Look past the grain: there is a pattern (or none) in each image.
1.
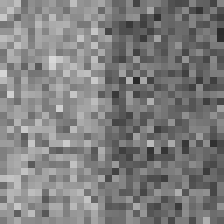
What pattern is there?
a sharp edge
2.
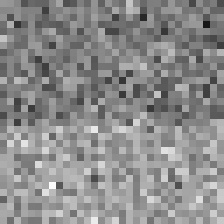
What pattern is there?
a sharp edge
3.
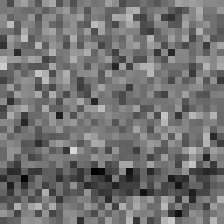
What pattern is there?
one horizontal stripe
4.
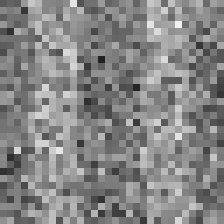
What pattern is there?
vertical stripes
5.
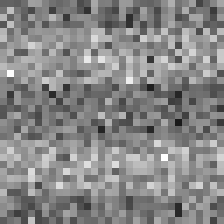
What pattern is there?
horizontal stripes
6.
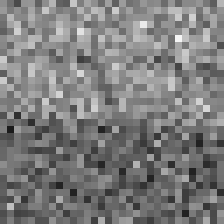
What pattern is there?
a sharp edge
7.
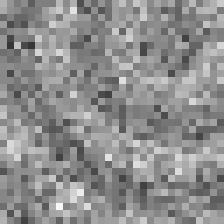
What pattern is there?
rings round one point
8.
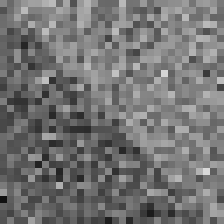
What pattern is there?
a sharp edge
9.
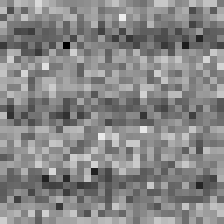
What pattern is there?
horizontal stripes
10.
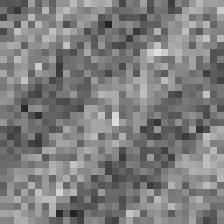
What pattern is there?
diagonal stripes
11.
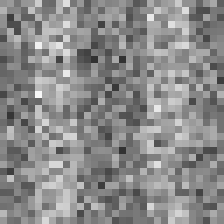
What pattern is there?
vertical stripes
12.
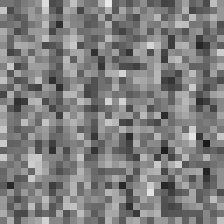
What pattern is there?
vertical stripes
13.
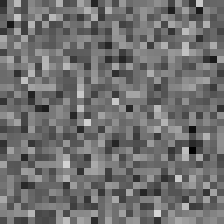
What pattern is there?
only noise
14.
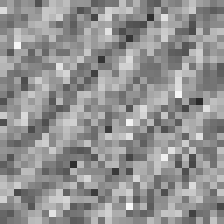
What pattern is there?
diagonal stripes
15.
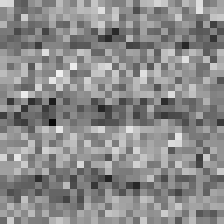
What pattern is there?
horizontal stripes
